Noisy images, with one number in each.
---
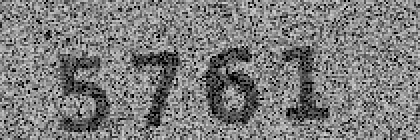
5761
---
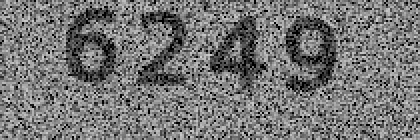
6249
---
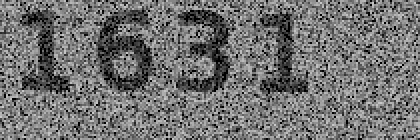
1631
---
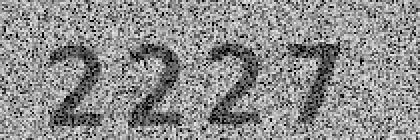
2227
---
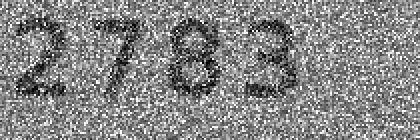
2783
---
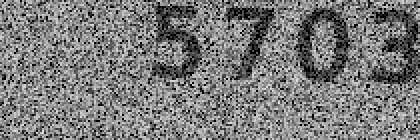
5703
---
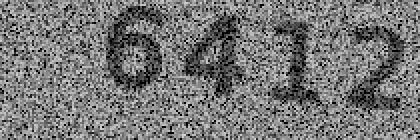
6412
